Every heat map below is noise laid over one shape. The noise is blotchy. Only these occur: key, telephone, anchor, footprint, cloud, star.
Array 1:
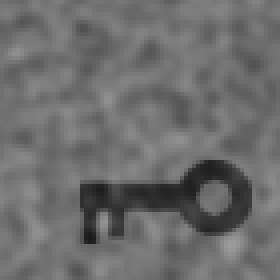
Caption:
dark key
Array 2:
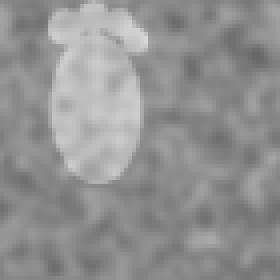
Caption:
light footprint
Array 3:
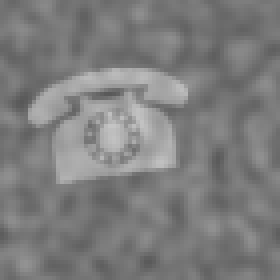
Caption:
light telephone
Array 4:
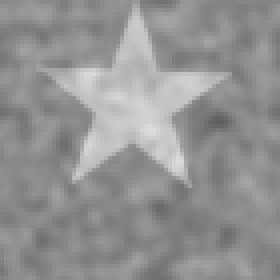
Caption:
light star
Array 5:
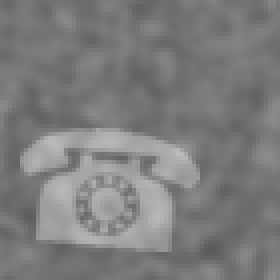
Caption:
light telephone
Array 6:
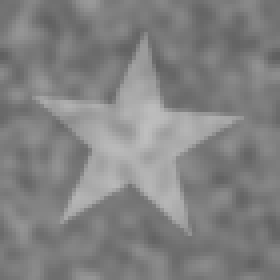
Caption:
light star
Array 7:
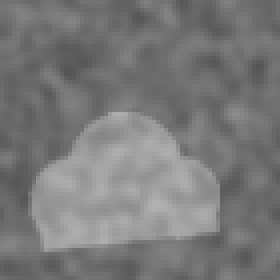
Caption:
light cloud
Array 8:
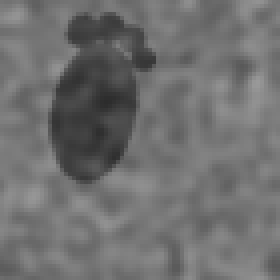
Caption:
dark footprint
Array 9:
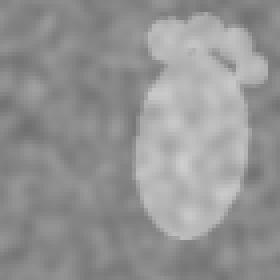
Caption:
light footprint
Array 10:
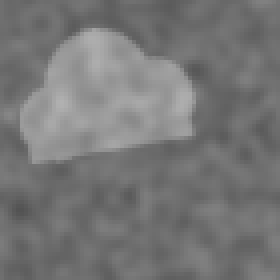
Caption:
light cloud
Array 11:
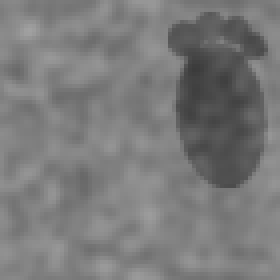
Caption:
dark footprint
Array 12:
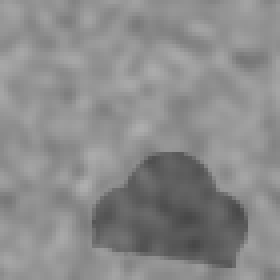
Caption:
dark cloud
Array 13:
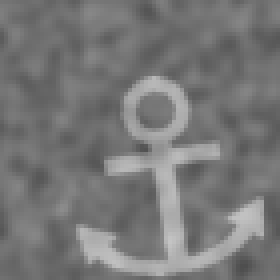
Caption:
light anchor
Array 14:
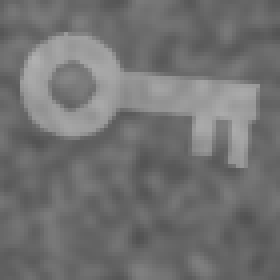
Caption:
light key
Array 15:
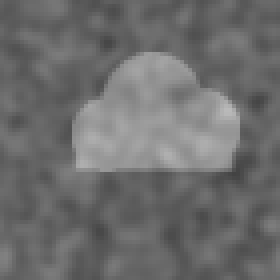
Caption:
light cloud
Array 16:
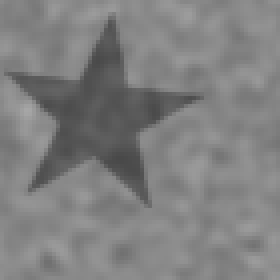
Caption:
dark star
